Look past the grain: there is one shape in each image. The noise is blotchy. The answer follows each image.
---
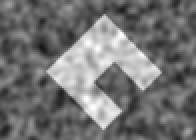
light square with a notch
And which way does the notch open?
down and right
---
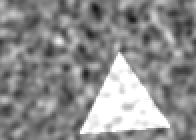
light triangle
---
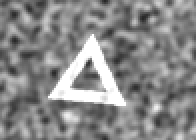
light triangle frame
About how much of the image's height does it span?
half
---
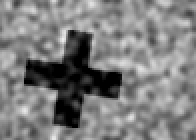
dark cross
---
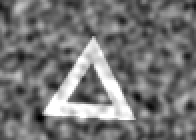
light triangle frame
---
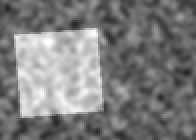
light square
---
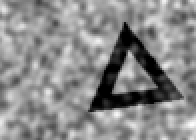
dark triangle frame
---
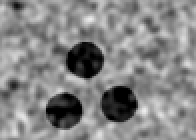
dark three dots
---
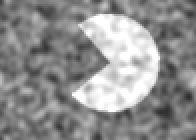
light disc with a wedge cut out
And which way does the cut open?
left
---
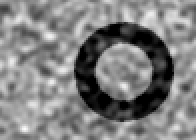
dark ring
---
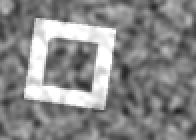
light square frame
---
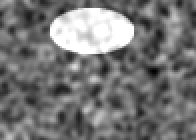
light ellipse, top middle
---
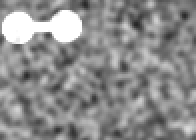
light dumbbell, top left
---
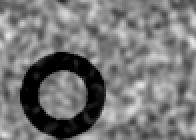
dark ring
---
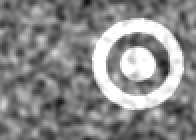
light bullseye
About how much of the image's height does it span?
two thirds
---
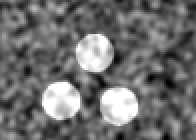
light three dots
